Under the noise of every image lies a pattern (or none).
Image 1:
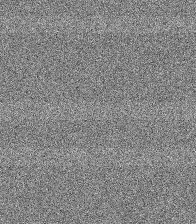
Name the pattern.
bands of rows
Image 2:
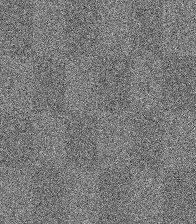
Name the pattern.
a checkerboard
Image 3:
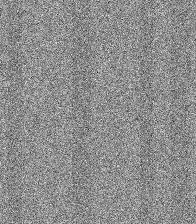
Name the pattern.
bands of columns
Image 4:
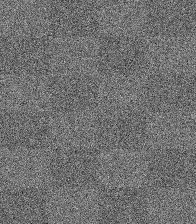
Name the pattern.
a checkerboard
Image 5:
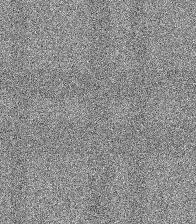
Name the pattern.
bands of rows crossing bands of columns
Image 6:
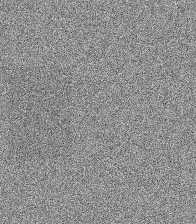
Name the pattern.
one block
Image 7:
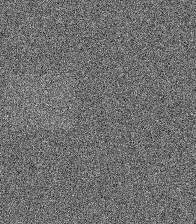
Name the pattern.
one block
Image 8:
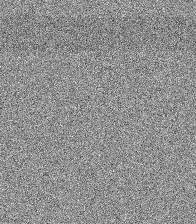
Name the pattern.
one band of rows
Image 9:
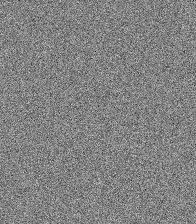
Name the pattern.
only noise
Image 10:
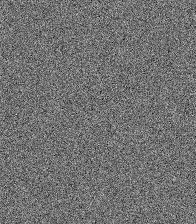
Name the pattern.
only noise
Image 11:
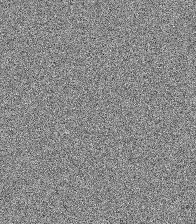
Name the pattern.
only noise
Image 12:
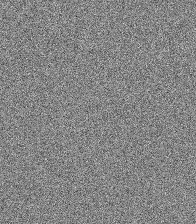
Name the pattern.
only noise
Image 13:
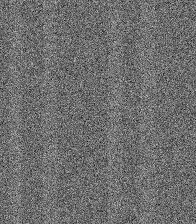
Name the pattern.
bands of columns
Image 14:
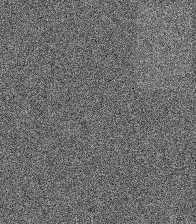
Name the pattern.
one block
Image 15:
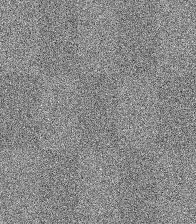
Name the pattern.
a checkerboard
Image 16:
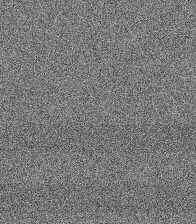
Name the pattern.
bands of rows
